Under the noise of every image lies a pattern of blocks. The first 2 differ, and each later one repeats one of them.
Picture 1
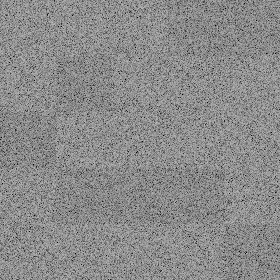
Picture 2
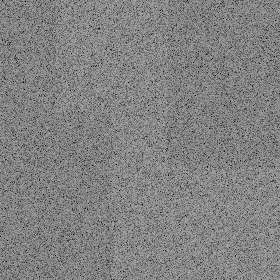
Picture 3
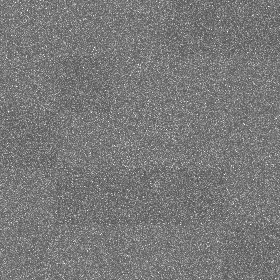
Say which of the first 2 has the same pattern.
1
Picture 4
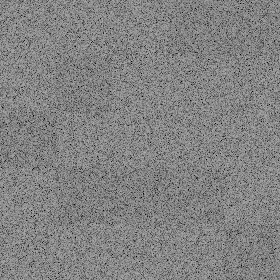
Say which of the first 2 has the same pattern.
1
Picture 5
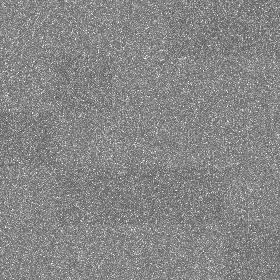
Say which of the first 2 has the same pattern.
1
